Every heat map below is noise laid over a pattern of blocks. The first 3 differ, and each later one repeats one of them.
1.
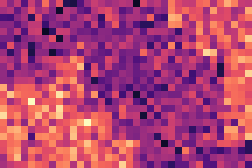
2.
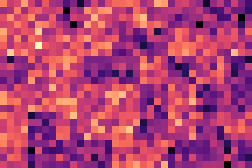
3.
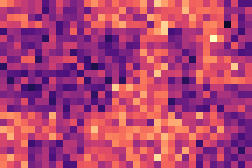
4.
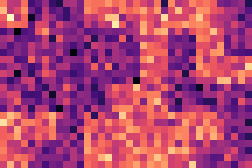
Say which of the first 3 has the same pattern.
3
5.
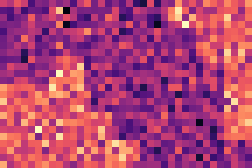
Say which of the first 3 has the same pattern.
1
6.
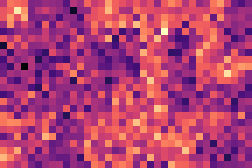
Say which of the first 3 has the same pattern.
3
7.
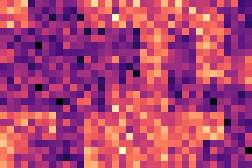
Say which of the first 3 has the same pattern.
3
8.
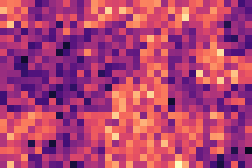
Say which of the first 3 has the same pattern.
3
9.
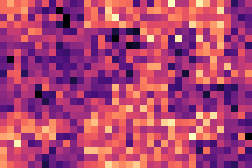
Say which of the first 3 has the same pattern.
3
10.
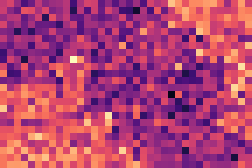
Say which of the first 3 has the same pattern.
1
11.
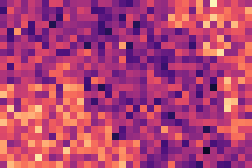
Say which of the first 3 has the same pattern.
1
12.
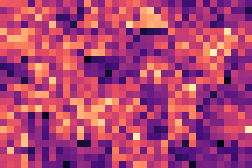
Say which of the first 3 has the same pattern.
2
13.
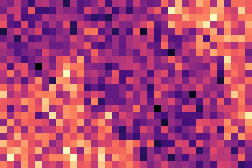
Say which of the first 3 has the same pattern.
1
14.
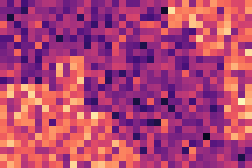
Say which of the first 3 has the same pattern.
1
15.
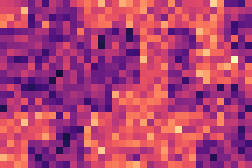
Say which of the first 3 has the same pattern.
3
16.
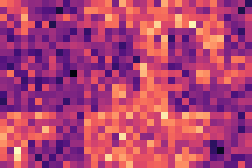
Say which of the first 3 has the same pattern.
3
